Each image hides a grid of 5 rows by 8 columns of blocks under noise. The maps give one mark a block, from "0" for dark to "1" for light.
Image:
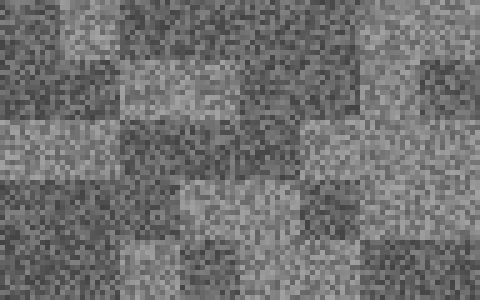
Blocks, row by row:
01000011
00110010
11000111
00011011
00101100
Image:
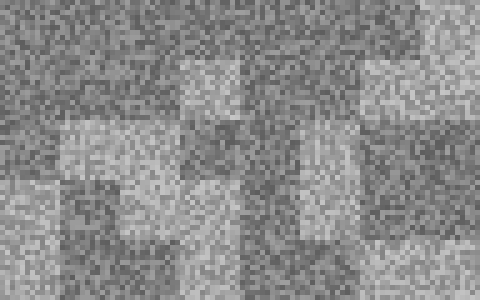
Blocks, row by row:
00000001
00010011
01100100
10110100
10010011
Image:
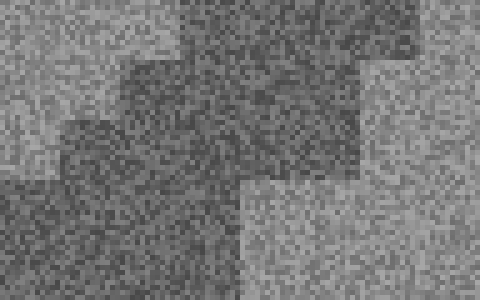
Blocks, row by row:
11100001
11000011
10000011
00001111
00001111
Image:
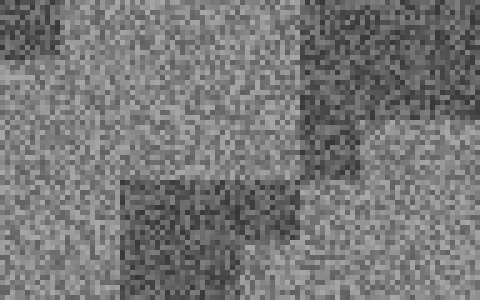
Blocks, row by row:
01111000
11111000
11111011
11000111
11001111
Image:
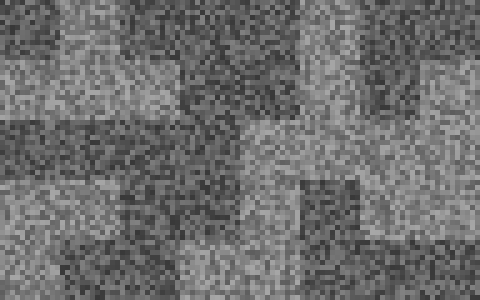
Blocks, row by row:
01000100
11100101
00001111
11001011
10011000
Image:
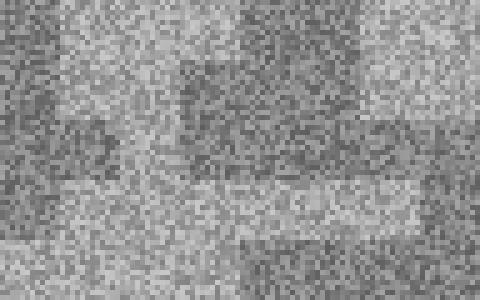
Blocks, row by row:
01110011
01100011
00100000
01111110
11110000
